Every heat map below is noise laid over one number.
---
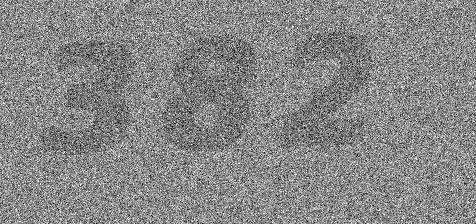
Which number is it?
382
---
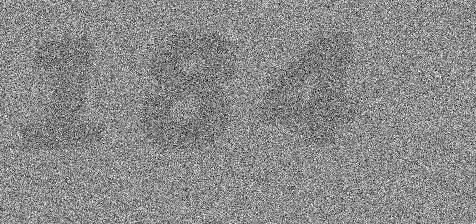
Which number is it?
184
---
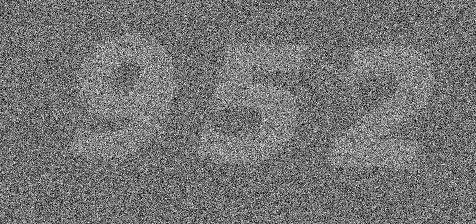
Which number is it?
952
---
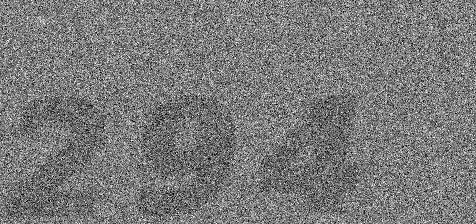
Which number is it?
294
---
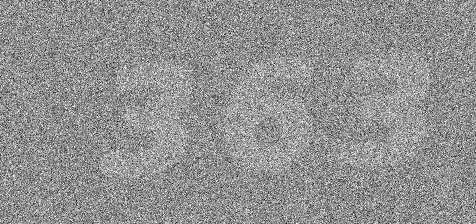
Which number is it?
363
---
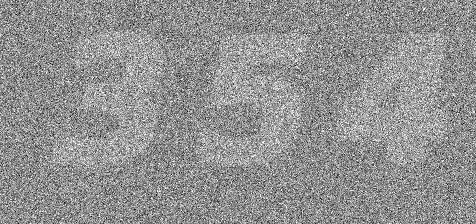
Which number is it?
354
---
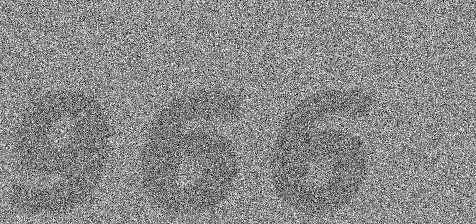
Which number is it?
966
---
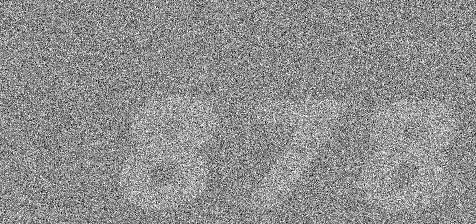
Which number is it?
878
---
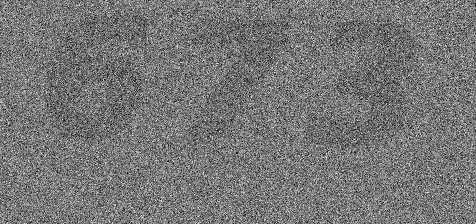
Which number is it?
673
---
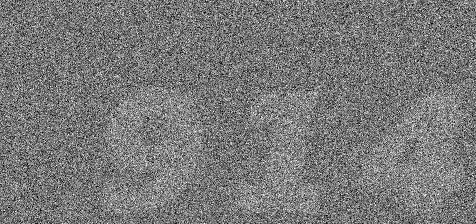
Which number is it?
914
